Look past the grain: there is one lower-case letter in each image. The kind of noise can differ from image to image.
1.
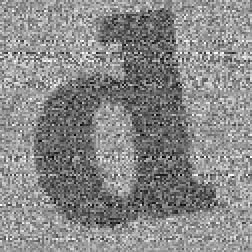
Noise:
rows of uneven size
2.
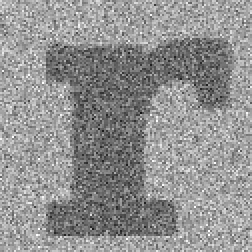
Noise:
independent entries
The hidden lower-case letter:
r
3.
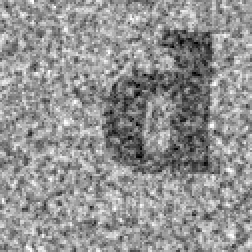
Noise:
blotchy
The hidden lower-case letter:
d
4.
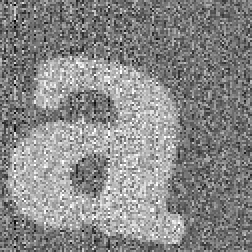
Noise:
columns of uneven size
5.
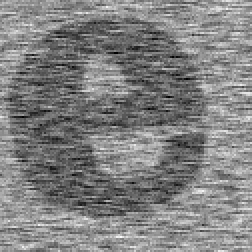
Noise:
streaked along the rows
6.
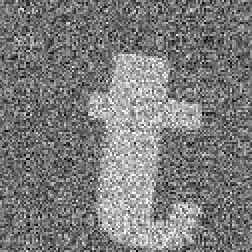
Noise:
low rank plus noise
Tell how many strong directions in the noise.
two
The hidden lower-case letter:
t
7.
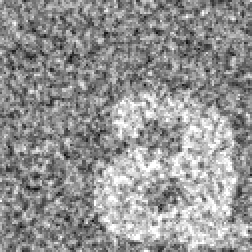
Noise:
blotchy
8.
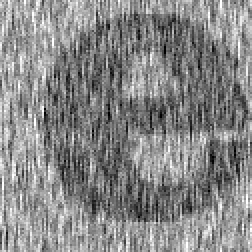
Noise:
streaked along the columns
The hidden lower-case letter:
e
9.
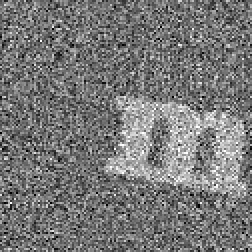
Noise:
low rank plus noise
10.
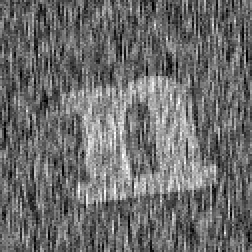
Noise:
streaked along the columns
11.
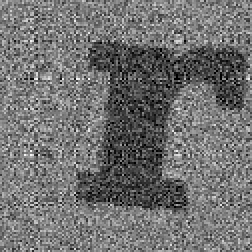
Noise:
low rank plus noise
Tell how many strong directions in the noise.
one
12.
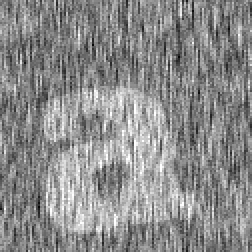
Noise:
streaked along the columns
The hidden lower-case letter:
a
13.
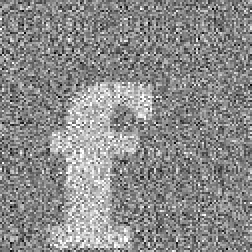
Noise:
low rank plus noise
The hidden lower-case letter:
f
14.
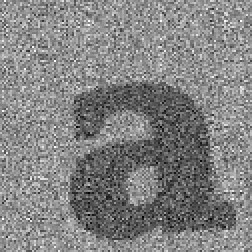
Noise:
low rank plus noise
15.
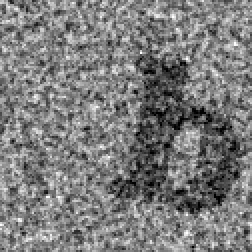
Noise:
blotchy
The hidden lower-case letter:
b
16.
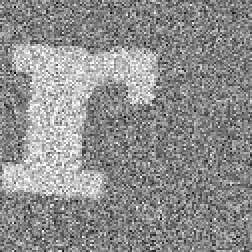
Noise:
low rank plus noise
